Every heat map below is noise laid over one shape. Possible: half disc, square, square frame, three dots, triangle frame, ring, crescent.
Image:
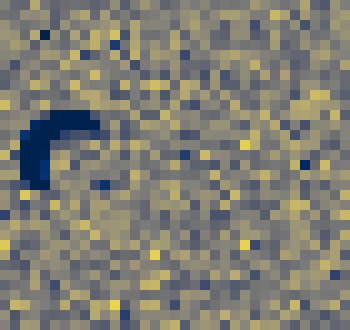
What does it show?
dark crescent, middle left
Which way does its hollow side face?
down and right
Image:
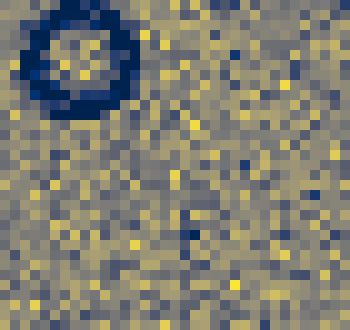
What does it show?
dark ring, top left
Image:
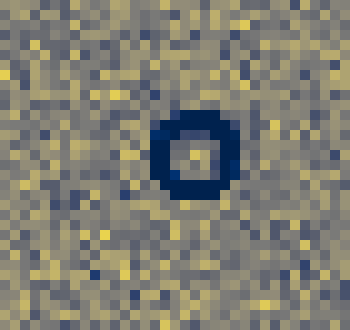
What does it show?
dark ring, centre
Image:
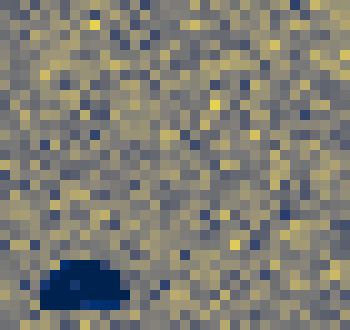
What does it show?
dark half disc, bottom left
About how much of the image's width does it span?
a quarter
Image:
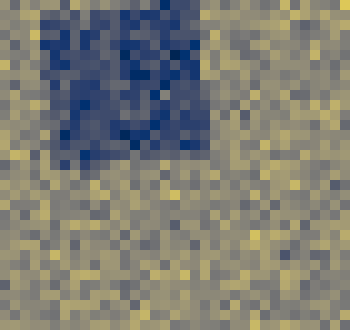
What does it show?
dark square
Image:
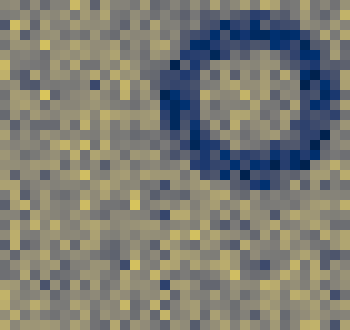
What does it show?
dark ring
